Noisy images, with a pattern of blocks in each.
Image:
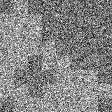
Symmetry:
mirrored about the diagonal from the bottom left
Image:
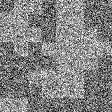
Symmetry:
no symmetry
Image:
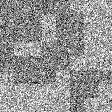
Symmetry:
mirrored about the diagonal from the top left
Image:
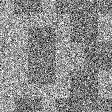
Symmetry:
top and bottom mirror each other
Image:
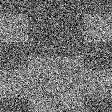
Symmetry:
left and right mirror each other
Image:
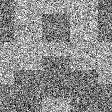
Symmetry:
left and right mirror each other
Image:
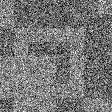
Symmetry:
mirrored about the diagonal from the bottom left
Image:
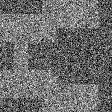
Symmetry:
top and bottom mirror each other
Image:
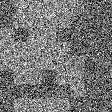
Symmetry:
no symmetry
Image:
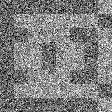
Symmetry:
top and bottom mirror each other
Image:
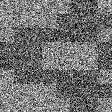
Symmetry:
top and bottom mirror each other
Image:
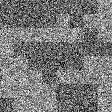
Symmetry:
no symmetry
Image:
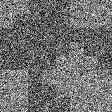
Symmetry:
mirrored about the diagonal from the top left
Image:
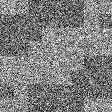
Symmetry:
the same after a half turn
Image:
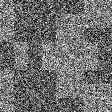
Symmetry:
top and bottom mirror each other
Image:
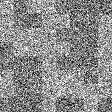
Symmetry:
no symmetry
